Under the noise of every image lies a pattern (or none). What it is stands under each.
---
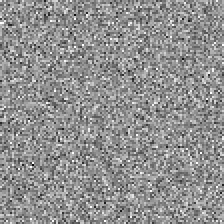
only noise
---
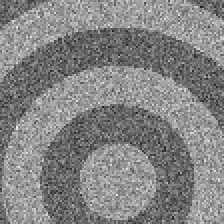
rings round one point
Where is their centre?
bottom middle
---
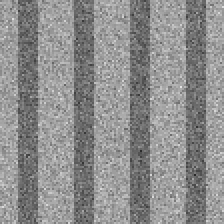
vertical stripes
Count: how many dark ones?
4
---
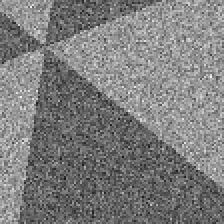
spokes from one point
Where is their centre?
top left
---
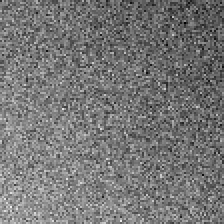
a smooth slope
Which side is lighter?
bottom left
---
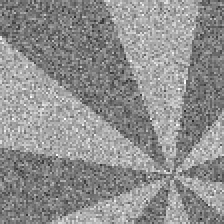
spokes from one point
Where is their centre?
bottom right
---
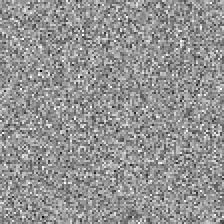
only noise
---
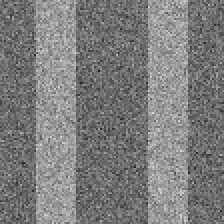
vertical stripes
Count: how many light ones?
2
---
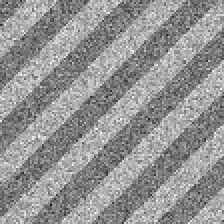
diagonal stripes
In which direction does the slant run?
bottom left to top right
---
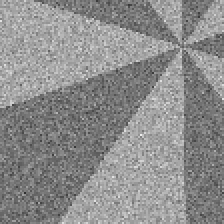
spokes from one point
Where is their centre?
top right
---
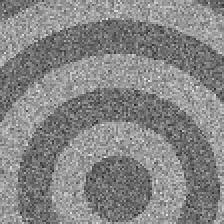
rings round one point
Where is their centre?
bottom middle
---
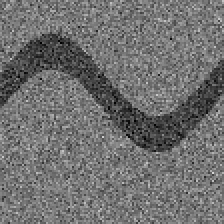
a wavy band
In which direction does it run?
left to right
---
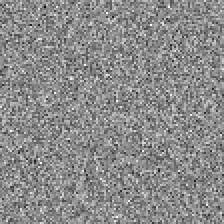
only noise
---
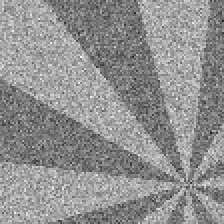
spokes from one point
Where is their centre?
bottom right
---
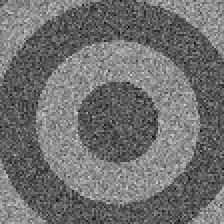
rings round one point
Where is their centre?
centre
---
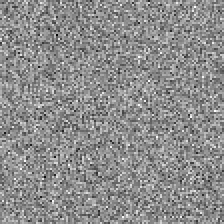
only noise
